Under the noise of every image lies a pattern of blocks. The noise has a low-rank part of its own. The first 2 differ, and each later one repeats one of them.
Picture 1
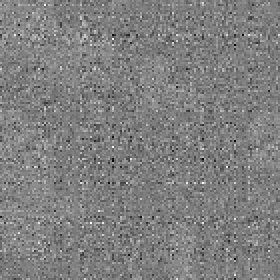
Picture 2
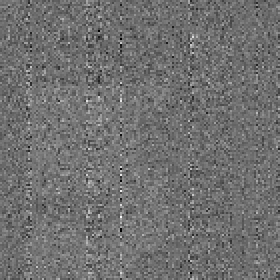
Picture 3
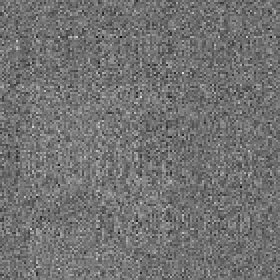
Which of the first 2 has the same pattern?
2
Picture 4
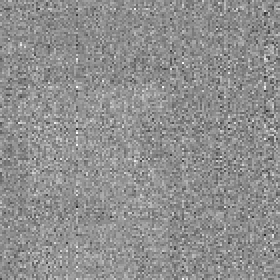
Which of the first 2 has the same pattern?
2
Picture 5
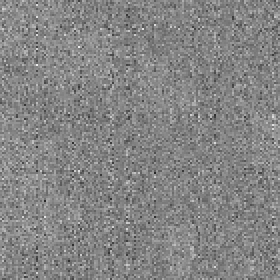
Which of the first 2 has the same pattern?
1
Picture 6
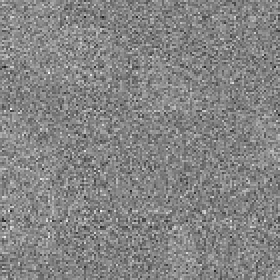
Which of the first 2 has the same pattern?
1
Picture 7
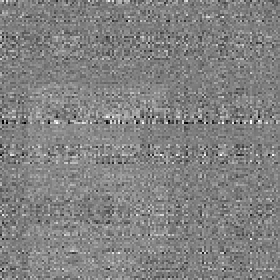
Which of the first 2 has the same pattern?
2
